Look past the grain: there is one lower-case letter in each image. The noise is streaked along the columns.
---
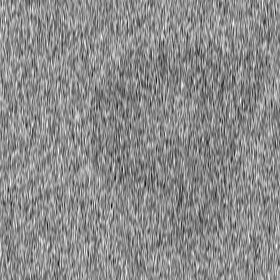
q
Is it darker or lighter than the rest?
darker
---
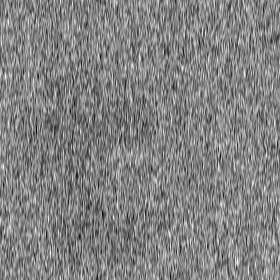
t
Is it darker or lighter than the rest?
darker
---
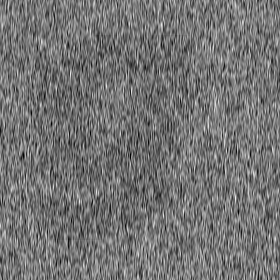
g
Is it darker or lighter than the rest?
darker
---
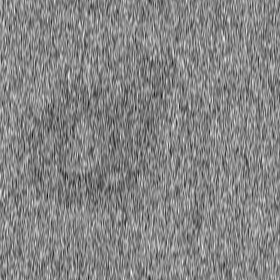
d
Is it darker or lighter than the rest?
darker
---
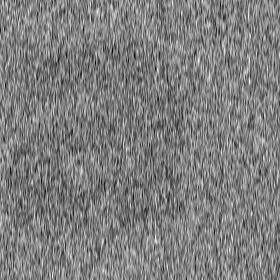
a
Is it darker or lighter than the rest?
darker
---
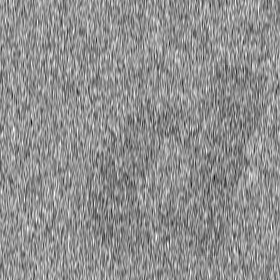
d
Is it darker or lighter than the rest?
darker
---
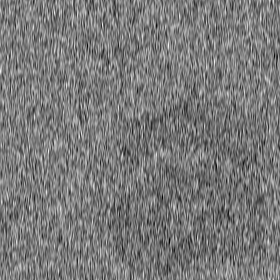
a
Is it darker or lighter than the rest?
darker
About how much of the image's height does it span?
two thirds
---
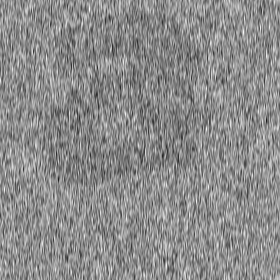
a
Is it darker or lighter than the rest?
darker
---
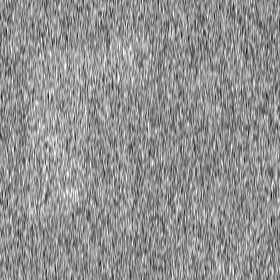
r
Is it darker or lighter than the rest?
lighter
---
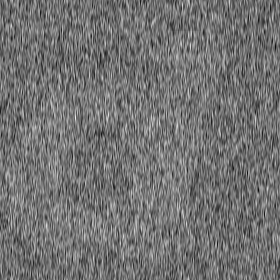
d
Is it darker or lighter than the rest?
lighter
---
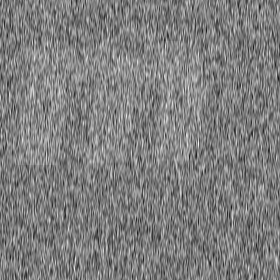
m
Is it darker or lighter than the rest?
lighter
